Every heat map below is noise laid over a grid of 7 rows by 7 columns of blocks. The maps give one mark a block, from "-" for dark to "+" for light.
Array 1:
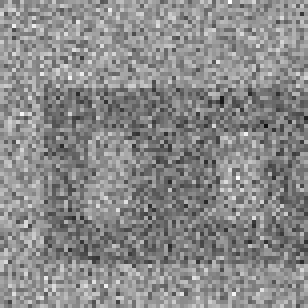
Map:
+ + + + + + +
+ + + + + + +
+ - - - - - -
+ - + - - + -
+ - + - - + -
+ - - - - - -
+ + + + + + +
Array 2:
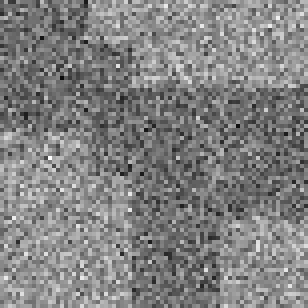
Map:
- - + + + + +
- - - + + + +
- - - - - - -
+ + - - - - -
+ + + - - - -
+ + + - - + +
+ + + - - + +
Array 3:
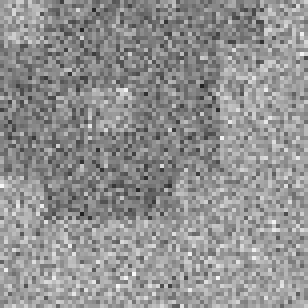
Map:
+ - - - - - +
- - - - - + +
- - + - - + +
- - - - - + +
+ - - - + + +
+ + + + + + +
+ + + + + + +
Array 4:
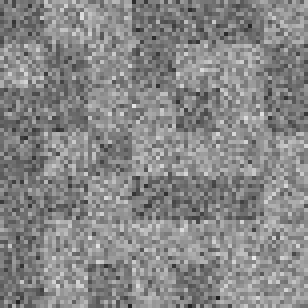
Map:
- + + - - - +
+ - + - + + -
- - + + - + -
- + - + + + +
- - + - - - +
- + + + + + +
- + - + - + +
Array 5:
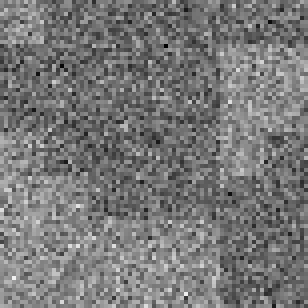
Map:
+ - - - - - -
- - - - - + +
- - - - - + +
+ - - - - + -
+ + - - - - -
+ + + + + - -
+ + + + + - -
